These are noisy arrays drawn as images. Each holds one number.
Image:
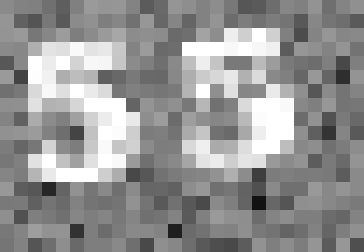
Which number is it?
55
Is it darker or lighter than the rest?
lighter
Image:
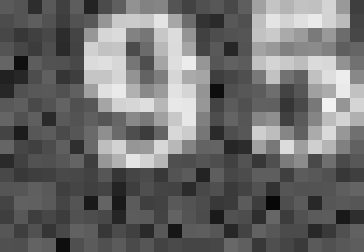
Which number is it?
95
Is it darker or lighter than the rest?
lighter
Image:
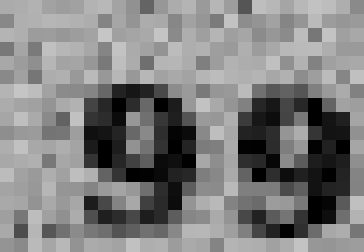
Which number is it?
99
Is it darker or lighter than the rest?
darker
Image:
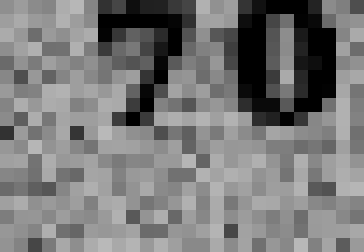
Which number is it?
70
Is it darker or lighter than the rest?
darker
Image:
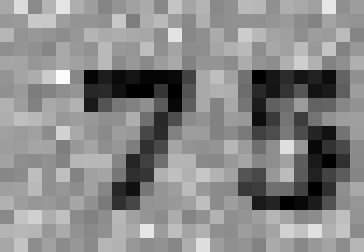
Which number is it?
75
